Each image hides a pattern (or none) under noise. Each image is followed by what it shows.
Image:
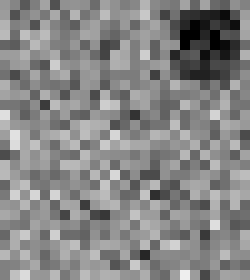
one block
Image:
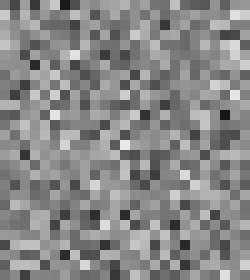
only noise
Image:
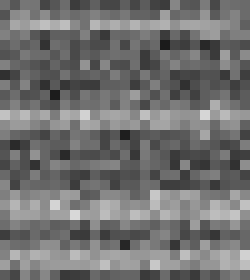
bands of rows
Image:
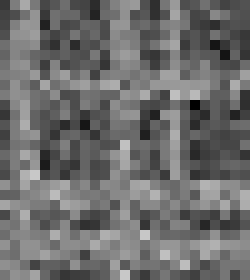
bands of rows crossing bands of columns
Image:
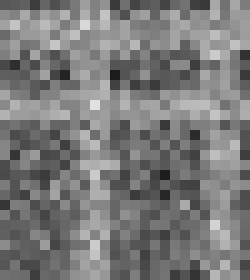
bands of rows crossing bands of columns
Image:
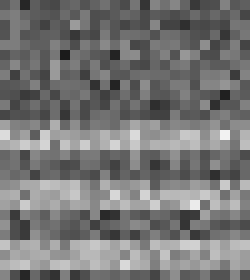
bands of rows
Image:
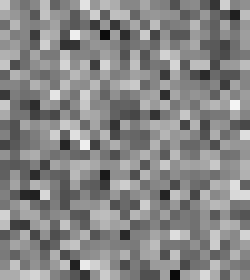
only noise
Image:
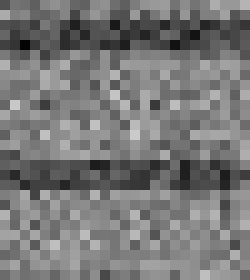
bands of rows
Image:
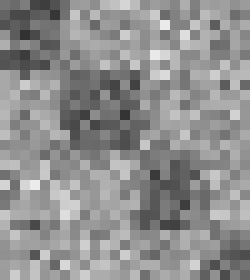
blocks along the diagonal
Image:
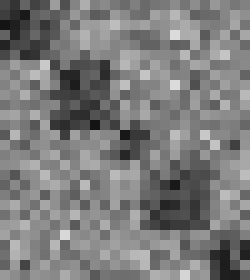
blocks along the diagonal
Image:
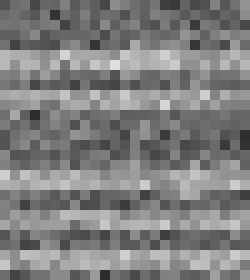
bands of rows
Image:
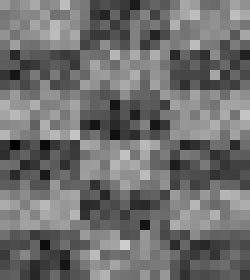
a checkerboard
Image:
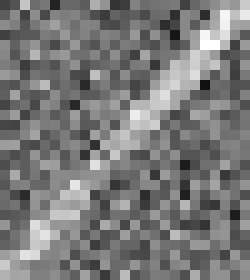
a diagonal band
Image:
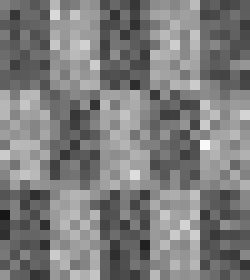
a checkerboard
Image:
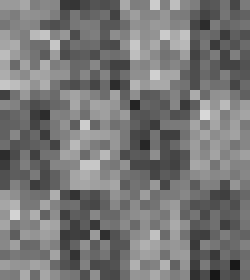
a checkerboard
